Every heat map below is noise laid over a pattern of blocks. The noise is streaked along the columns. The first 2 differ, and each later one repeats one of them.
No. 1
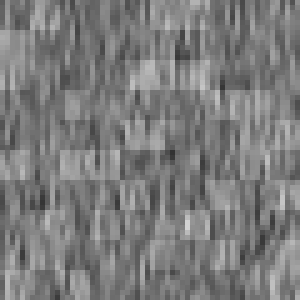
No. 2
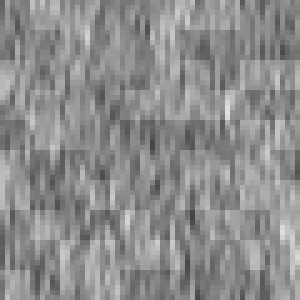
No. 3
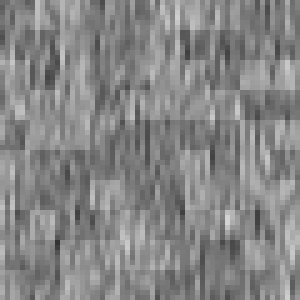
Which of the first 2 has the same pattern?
2
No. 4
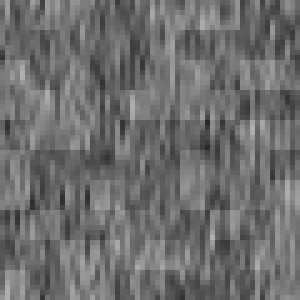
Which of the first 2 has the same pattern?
2
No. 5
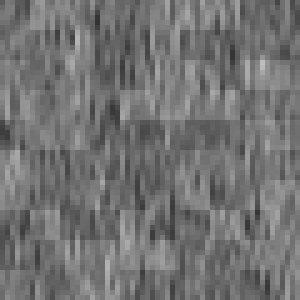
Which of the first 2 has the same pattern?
2
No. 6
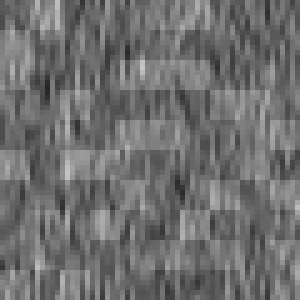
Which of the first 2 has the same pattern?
1
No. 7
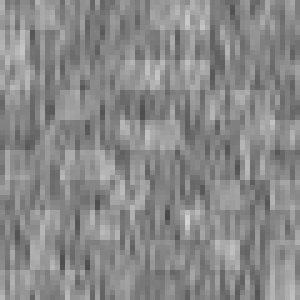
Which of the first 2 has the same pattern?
1
